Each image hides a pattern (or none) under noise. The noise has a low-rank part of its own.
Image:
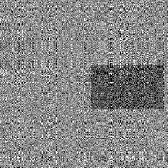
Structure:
one block
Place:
middle right
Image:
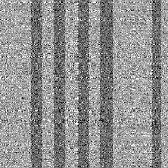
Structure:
bands of columns
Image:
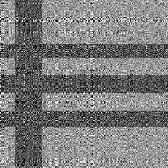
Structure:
bands of rows crossing bands of columns
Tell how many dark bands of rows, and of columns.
3 and 1
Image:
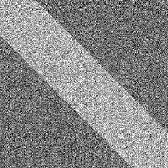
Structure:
a diagonal band
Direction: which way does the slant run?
top left to bottom right
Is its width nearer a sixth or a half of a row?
a half
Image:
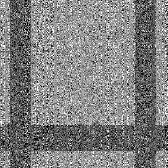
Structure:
bands of rows crossing bands of columns
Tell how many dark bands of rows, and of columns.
1 and 2
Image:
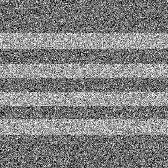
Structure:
bands of rows
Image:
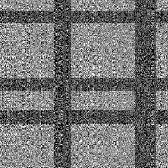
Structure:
bands of rows crossing bands of columns
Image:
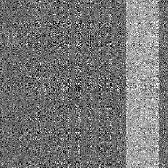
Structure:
one band of columns
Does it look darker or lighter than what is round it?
lighter
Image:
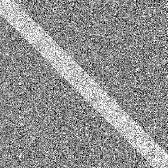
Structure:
a diagonal band
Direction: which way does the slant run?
top left to bottom right
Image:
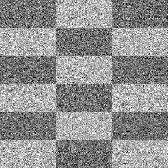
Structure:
a checkerboard
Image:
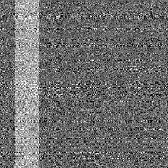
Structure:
one band of columns
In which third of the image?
left
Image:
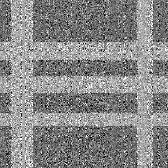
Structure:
bands of rows crossing bands of columns
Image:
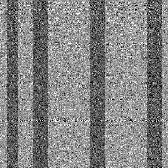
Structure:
bands of columns
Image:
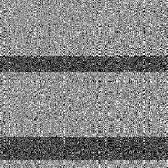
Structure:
bands of rows
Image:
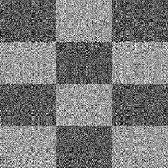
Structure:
a checkerboard
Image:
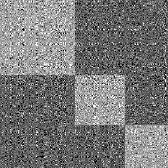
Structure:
blocks along the diagonal
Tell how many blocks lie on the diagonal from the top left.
3
